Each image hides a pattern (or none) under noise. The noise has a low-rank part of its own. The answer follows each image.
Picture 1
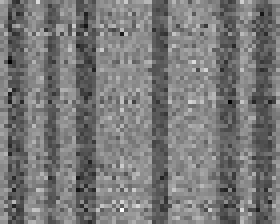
bands of columns
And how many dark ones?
6
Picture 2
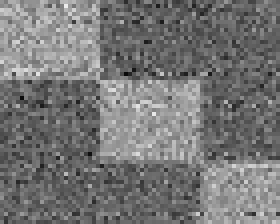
blocks along the diagonal
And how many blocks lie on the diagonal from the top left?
3
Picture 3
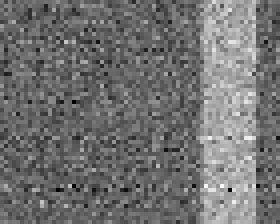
one band of columns
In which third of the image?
right
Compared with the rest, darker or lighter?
lighter
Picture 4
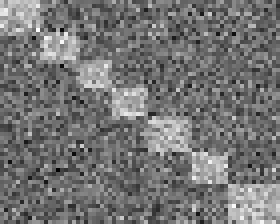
blocks along the diagonal
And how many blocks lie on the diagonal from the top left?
7
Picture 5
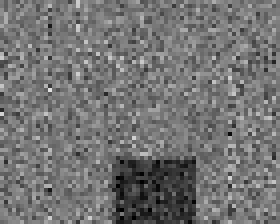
one block
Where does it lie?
bottom middle
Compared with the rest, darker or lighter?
darker
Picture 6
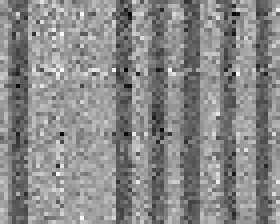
bands of columns
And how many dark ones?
6
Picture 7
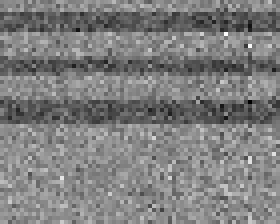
bands of rows
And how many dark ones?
3
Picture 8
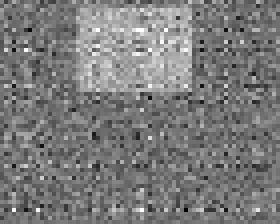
one block
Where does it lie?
top middle
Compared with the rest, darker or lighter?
lighter
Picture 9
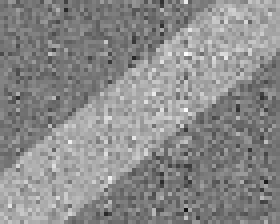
a diagonal band
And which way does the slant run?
bottom left to top right
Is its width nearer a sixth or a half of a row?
a half
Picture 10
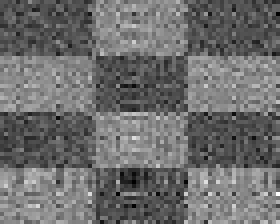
a checkerboard
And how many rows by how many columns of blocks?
4 by 3
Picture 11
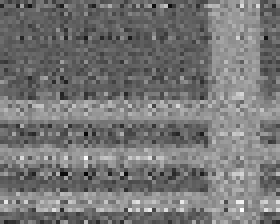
bands of rows crossing bands of columns
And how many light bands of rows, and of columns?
3 and 1
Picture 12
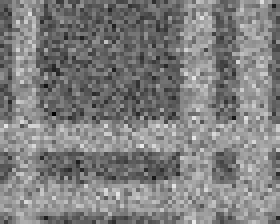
bands of rows crossing bands of columns
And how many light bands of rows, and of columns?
2 and 3
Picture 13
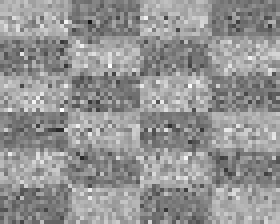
a checkerboard
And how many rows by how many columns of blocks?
6 by 4
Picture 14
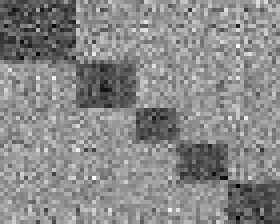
blocks along the diagonal
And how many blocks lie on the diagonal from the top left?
5
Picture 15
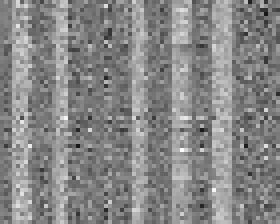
bands of columns
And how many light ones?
5
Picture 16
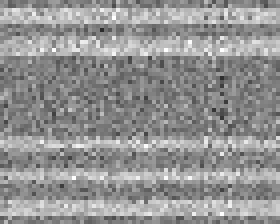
bands of rows
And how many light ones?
5
